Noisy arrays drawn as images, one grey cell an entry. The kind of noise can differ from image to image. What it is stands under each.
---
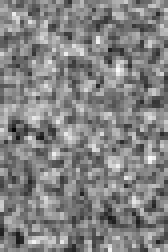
blotchy
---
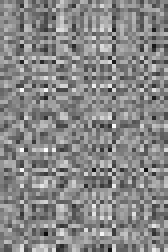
low rank plus noise
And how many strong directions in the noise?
one
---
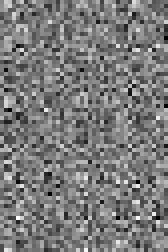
low rank plus noise
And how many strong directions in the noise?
three or four
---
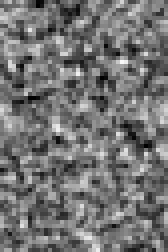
blotchy
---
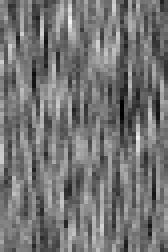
streaked along the columns
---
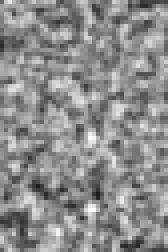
blotchy
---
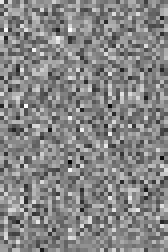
low rank plus noise
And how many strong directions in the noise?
three or four
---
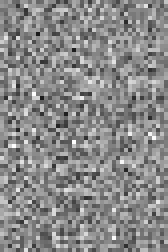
low rank plus noise
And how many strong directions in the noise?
five to eight
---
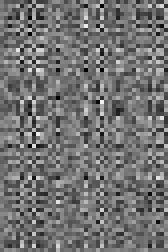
low rank plus noise
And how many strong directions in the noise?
one
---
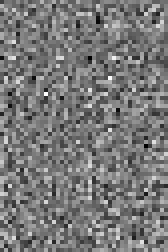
low rank plus noise
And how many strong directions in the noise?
five to eight
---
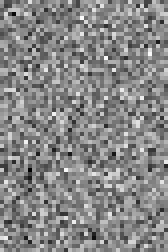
independent entries
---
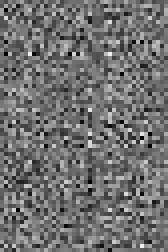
low rank plus noise
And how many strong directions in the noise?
five to eight
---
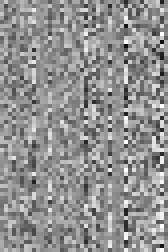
columns of uneven size
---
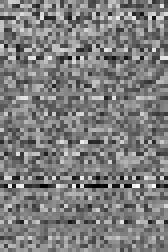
rows of uneven size
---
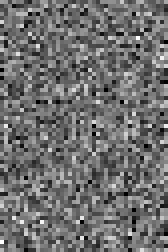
low rank plus noise
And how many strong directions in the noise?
five to eight
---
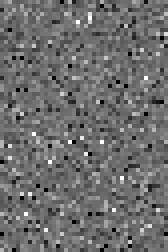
heavy tails
